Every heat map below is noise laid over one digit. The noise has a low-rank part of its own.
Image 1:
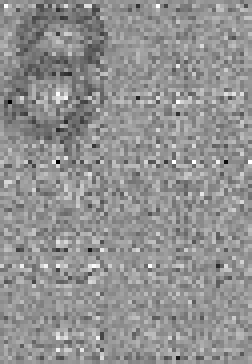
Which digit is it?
8
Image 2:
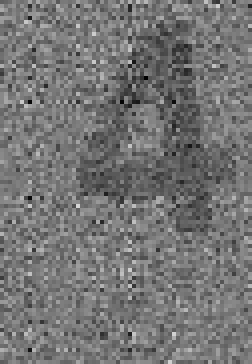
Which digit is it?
4
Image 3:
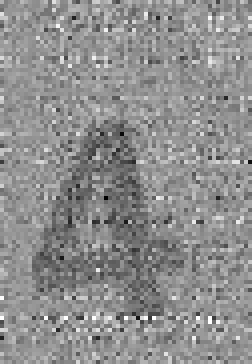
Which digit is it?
4
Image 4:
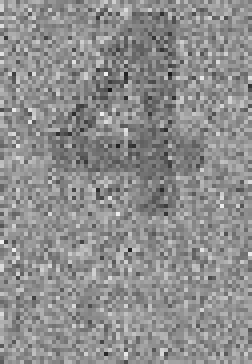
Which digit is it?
4
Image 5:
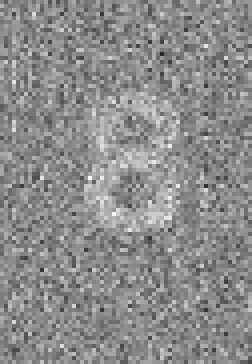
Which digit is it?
8
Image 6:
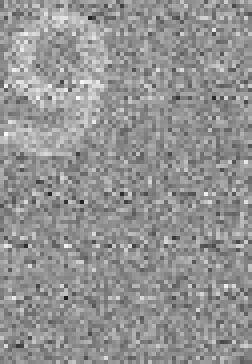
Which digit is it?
9
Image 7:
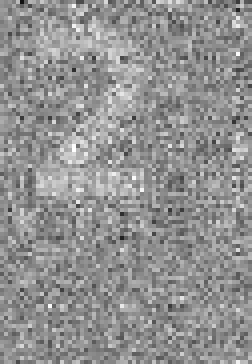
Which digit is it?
2
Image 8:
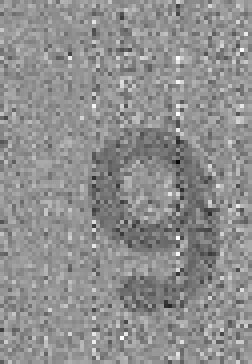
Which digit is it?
9
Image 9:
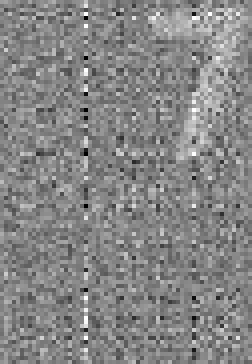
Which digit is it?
7
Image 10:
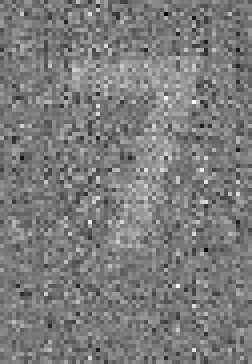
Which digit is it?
7
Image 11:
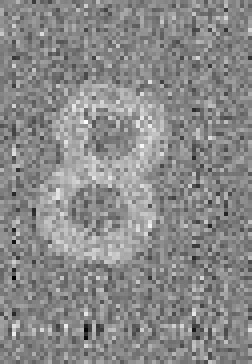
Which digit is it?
8
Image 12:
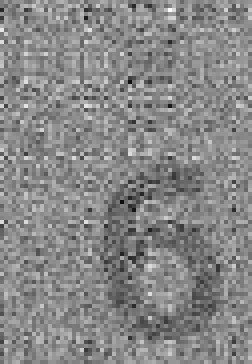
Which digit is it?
6
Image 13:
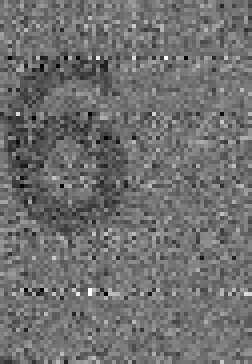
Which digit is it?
6
